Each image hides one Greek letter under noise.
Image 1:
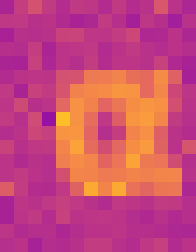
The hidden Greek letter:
alpha
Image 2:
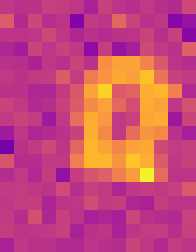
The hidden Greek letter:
omega
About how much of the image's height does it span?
half
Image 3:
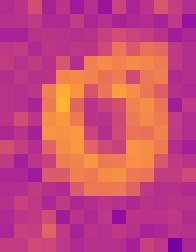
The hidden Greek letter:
sigma
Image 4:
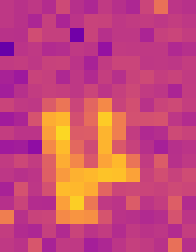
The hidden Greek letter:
mu
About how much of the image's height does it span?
half
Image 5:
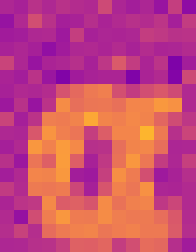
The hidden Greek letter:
alpha
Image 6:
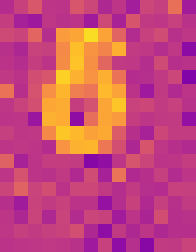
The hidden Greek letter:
delta
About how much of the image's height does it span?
half
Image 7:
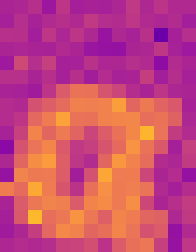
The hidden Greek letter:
alpha
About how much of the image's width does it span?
nearly all
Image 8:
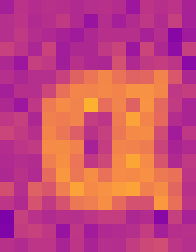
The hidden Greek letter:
alpha
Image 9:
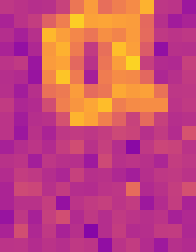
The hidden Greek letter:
alpha
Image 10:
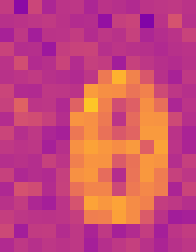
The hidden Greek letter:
theta
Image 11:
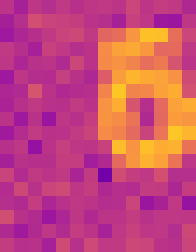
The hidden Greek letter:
delta
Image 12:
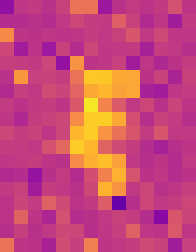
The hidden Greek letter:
xi
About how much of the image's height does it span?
half
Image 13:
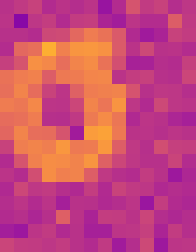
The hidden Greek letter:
sigma
